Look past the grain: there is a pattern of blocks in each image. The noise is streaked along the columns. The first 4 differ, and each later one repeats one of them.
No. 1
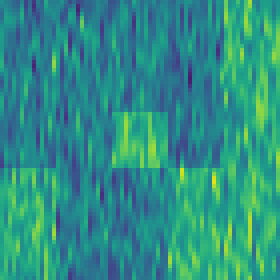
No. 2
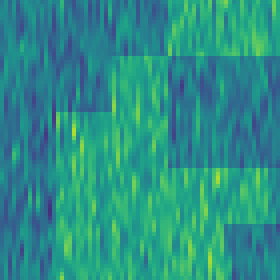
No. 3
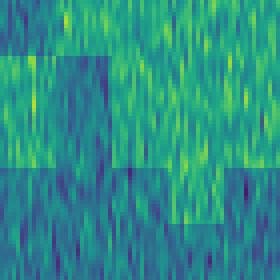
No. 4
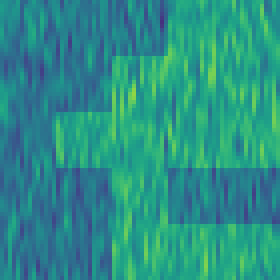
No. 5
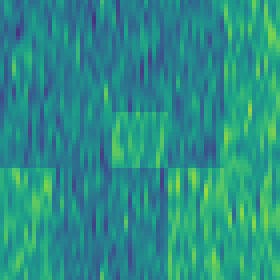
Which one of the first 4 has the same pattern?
1
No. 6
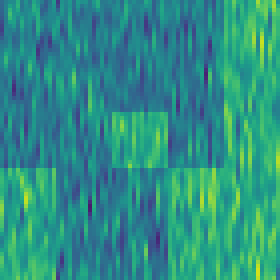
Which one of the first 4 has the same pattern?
1
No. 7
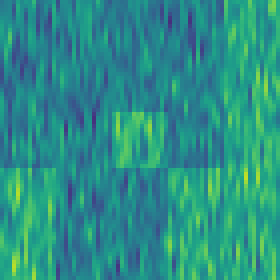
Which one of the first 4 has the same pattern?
1
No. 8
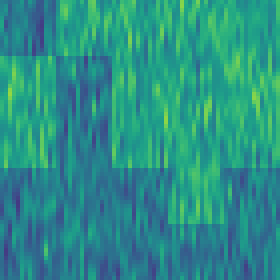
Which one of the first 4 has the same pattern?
3
